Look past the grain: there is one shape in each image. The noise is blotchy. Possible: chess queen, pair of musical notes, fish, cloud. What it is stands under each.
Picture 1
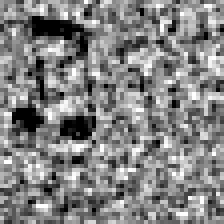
dark pair of musical notes
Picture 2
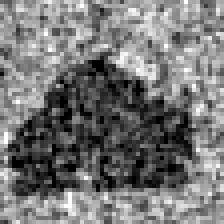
dark cloud
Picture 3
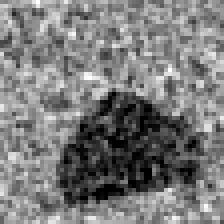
dark cloud
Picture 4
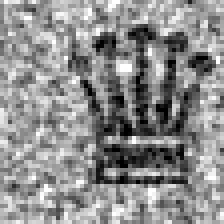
dark chess queen
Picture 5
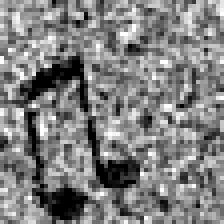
dark pair of musical notes
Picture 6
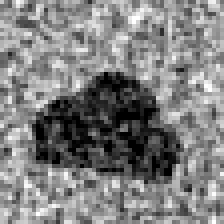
dark cloud
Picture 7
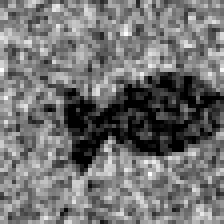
dark fish
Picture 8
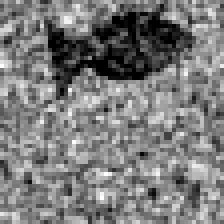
dark fish
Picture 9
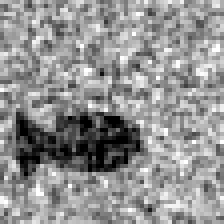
dark fish
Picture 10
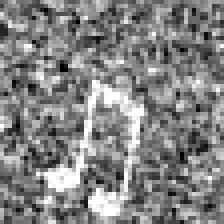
light pair of musical notes
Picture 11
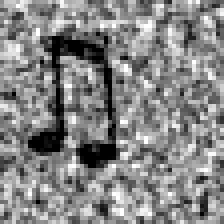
dark pair of musical notes
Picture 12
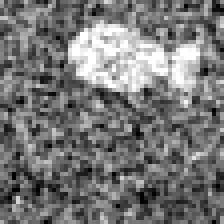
light fish
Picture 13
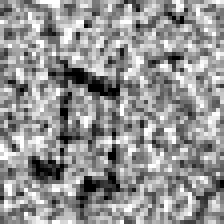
dark pair of musical notes
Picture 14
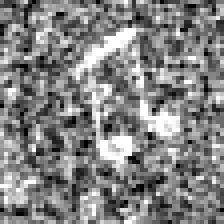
light pair of musical notes
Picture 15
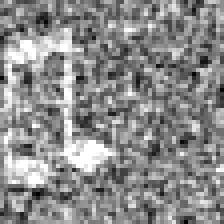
light pair of musical notes
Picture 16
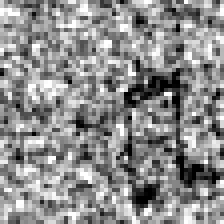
dark pair of musical notes
